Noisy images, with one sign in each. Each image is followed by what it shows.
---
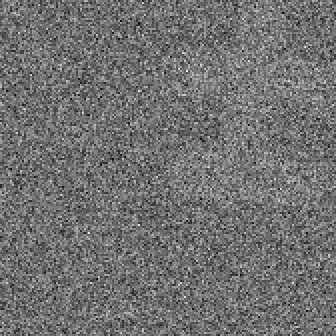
light plus-minus sign
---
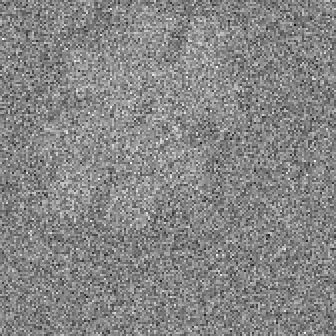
light hash sign
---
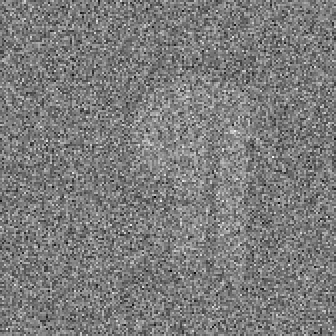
light pilcrow
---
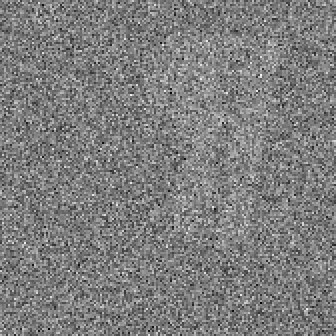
light pilcrow
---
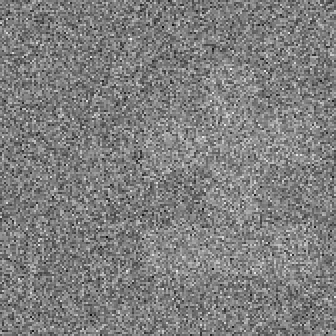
light plus-minus sign
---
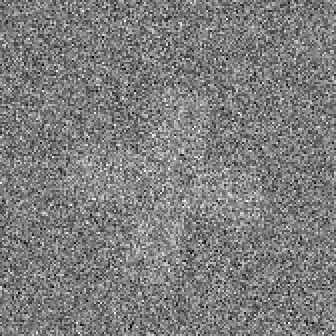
light plus sign
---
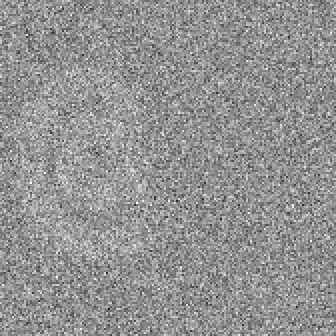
light at sign
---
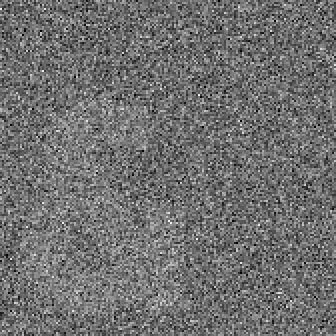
light ampersand
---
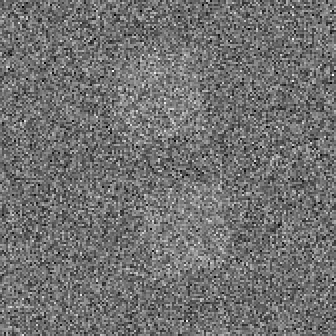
light colon
